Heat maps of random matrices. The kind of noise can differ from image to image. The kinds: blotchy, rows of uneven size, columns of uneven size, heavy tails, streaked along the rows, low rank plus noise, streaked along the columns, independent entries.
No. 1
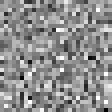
low rank plus noise
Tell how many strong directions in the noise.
three or four
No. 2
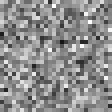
independent entries
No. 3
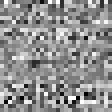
rows of uneven size
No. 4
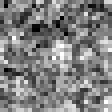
blotchy
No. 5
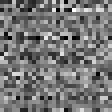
rows of uneven size
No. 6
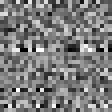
rows of uneven size
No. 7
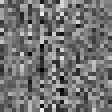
columns of uneven size
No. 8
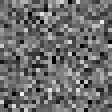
independent entries
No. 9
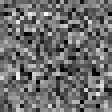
low rank plus noise
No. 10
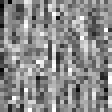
streaked along the columns
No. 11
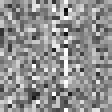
columns of uneven size
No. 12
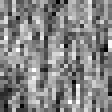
streaked along the columns
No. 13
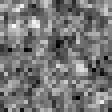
blotchy
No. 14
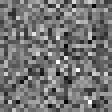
low rank plus noise
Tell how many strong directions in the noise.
two
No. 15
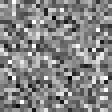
independent entries
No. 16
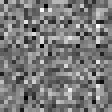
low rank plus noise
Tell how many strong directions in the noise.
one
